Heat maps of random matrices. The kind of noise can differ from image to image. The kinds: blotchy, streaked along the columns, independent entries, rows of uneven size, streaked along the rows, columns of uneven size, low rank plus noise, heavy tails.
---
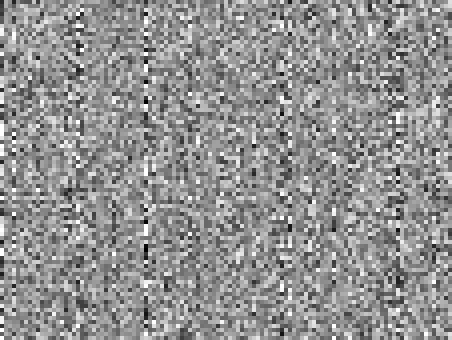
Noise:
columns of uneven size
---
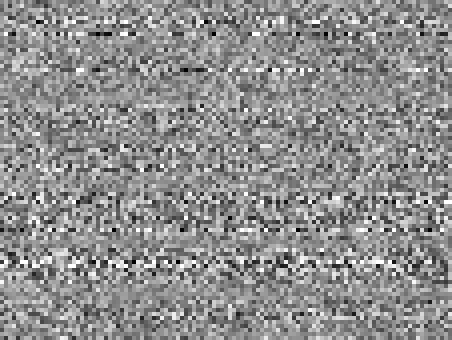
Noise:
rows of uneven size
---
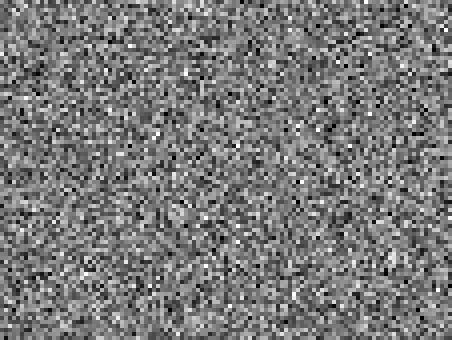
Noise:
independent entries
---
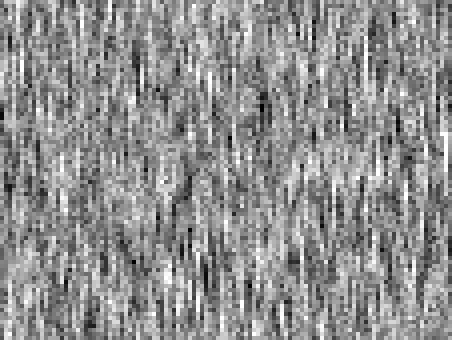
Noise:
streaked along the columns
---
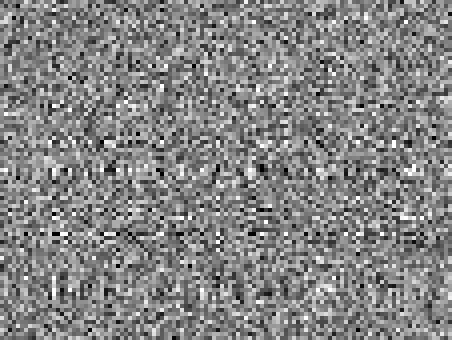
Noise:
low rank plus noise
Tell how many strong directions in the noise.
one
